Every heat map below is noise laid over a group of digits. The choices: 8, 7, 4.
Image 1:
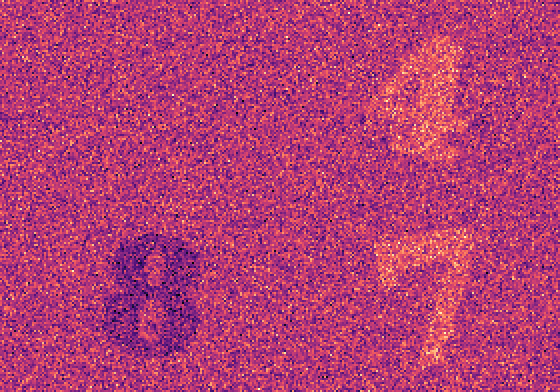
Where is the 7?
bottom right
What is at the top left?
nothing
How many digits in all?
3
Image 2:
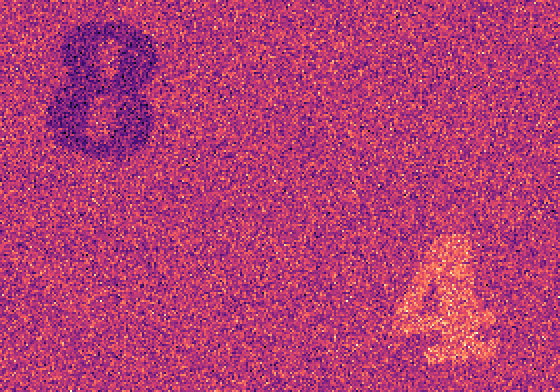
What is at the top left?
8
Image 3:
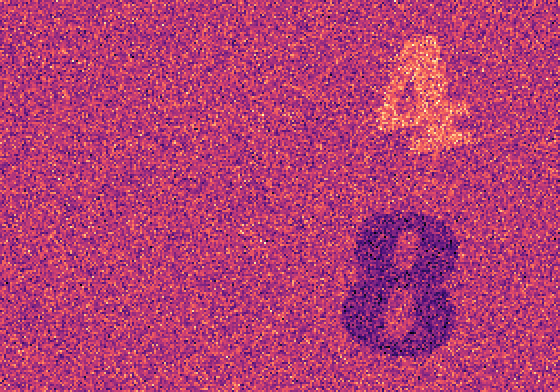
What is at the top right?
4
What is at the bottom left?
nothing
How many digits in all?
2
